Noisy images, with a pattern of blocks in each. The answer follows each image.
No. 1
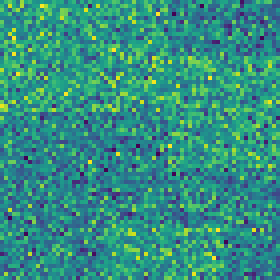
no symmetry
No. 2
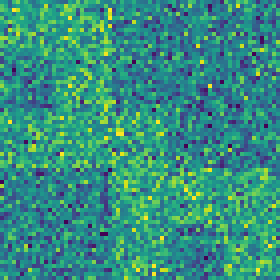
mirrored about the diagonal from the bottom left
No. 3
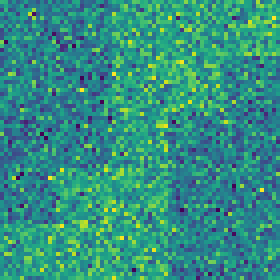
the same after a half turn
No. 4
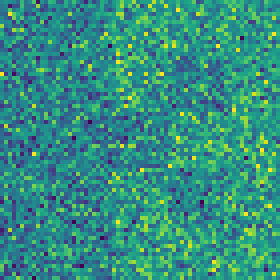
top and bottom mirror each other
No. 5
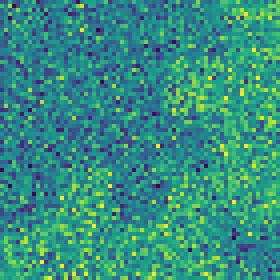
mirrored about the diagonal from the top left
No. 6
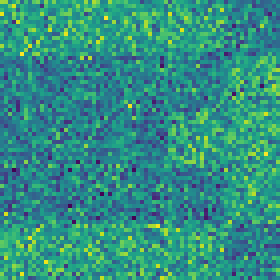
top and bottom mirror each other
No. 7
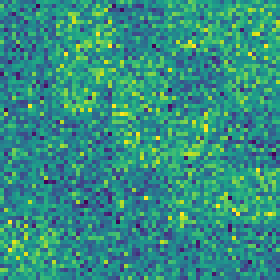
mirrored about the diagonal from the bottom left
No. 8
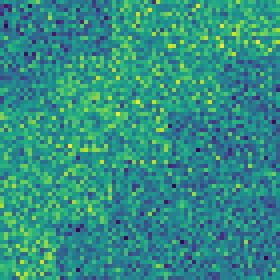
mirrored about the diagonal from the top left
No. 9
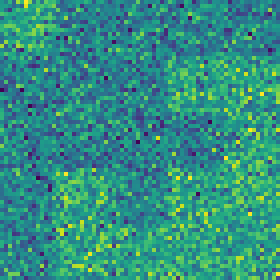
mirrored about the diagonal from the top left
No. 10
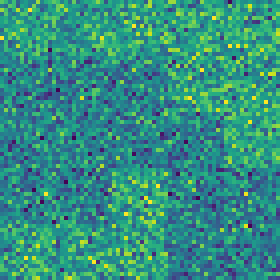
no symmetry
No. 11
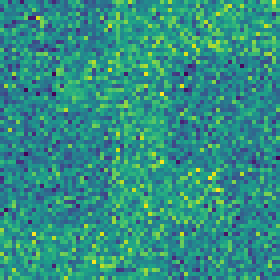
the same after a half turn
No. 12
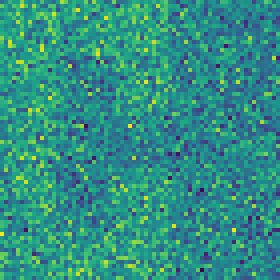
top and bottom mirror each other
